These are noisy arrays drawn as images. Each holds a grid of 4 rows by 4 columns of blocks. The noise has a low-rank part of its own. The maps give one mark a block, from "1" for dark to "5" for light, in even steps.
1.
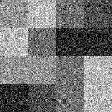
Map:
4532
5311
4435
1235
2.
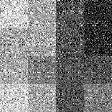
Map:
5421
4421
4322
5423
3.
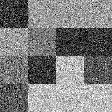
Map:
1444
4311
3152
2555
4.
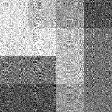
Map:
5431
5542
2242
1132
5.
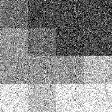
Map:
2111
3211
3334
5455
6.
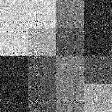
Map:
5531
5421
1232
1234
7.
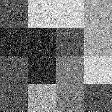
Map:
2554
1124
2135
2432
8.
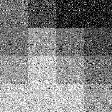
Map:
3211
3432
4543
5554
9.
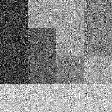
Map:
1443
1243
1234
5555
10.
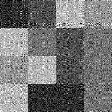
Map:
1254
5323
4523
5113
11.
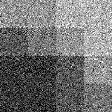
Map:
4455
2345
1124
1123
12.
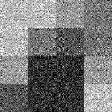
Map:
5543
5323
4114
2115
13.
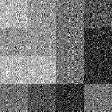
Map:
5432
4431
5531
3213
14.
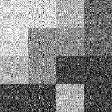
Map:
5542
5332
4311
1141
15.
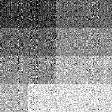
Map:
1122
2233
3344
4555
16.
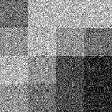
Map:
3555
4543
5421
4321
